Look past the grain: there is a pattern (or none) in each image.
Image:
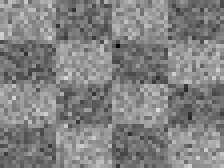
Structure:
a checkerboard
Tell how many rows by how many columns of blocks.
4 by 4
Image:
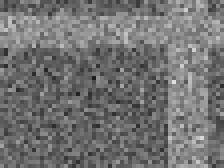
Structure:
bands of rows crossing bands of columns
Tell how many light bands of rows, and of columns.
1 and 1
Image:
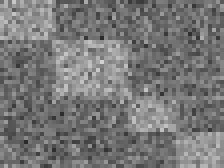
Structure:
blocks along the diagonal
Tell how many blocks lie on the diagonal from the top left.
4
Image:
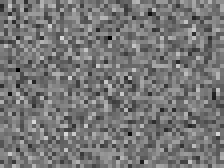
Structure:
only noise
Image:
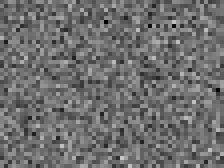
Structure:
only noise
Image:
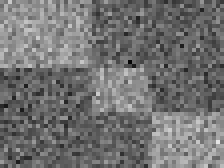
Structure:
blocks along the diagonal
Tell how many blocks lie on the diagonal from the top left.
3
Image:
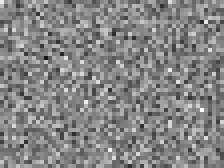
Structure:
only noise
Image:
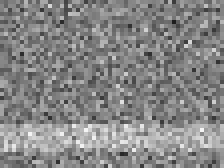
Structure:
one band of rows
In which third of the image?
bottom
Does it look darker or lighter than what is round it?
lighter
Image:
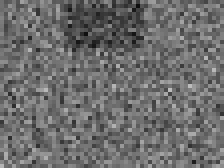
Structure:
one block
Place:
top middle
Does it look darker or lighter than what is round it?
darker
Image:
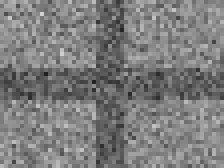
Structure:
bands of rows crossing bands of columns
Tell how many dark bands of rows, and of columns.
1 and 1
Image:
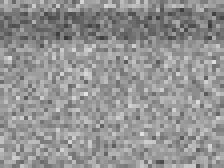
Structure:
one band of rows
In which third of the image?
top
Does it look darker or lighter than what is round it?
darker
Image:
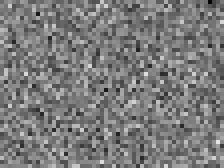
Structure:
only noise
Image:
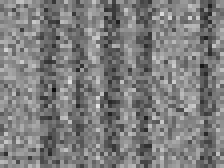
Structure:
bands of columns
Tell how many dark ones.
5
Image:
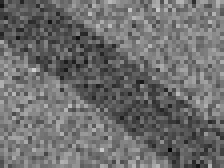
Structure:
a diagonal band
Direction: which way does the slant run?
top left to bottom right
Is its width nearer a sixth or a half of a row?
a half
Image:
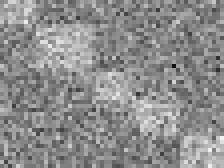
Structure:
blocks along the diagonal
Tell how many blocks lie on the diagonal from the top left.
5
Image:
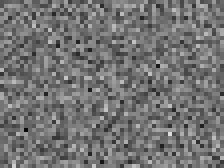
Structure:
only noise
